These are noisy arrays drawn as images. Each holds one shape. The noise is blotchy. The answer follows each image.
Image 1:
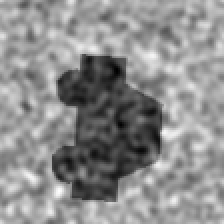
car
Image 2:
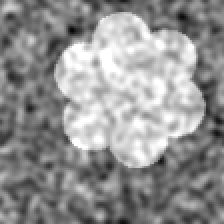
flower
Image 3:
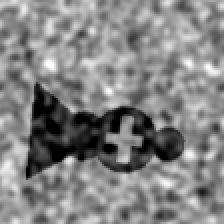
chess bishop
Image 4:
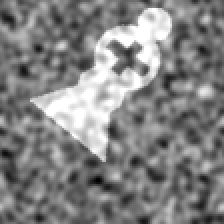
chess bishop
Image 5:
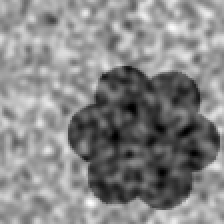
flower
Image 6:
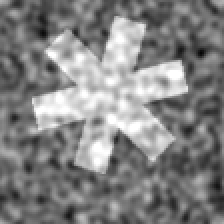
asterisk
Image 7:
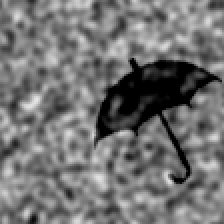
umbrella
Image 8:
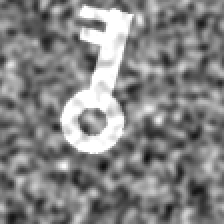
key
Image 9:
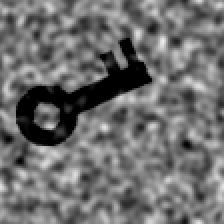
key
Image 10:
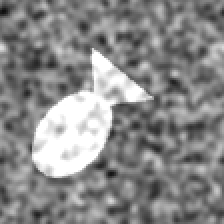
fish
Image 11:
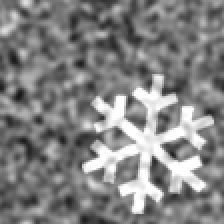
snowflake
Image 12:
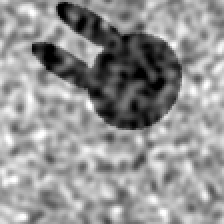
rabbit's head
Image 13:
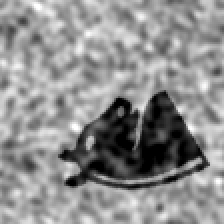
chess knight
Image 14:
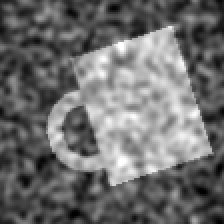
cup
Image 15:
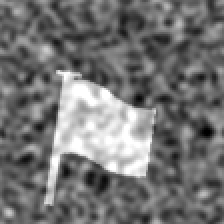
flag
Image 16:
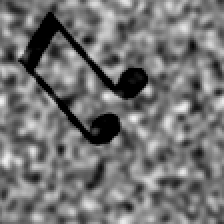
pair of musical notes
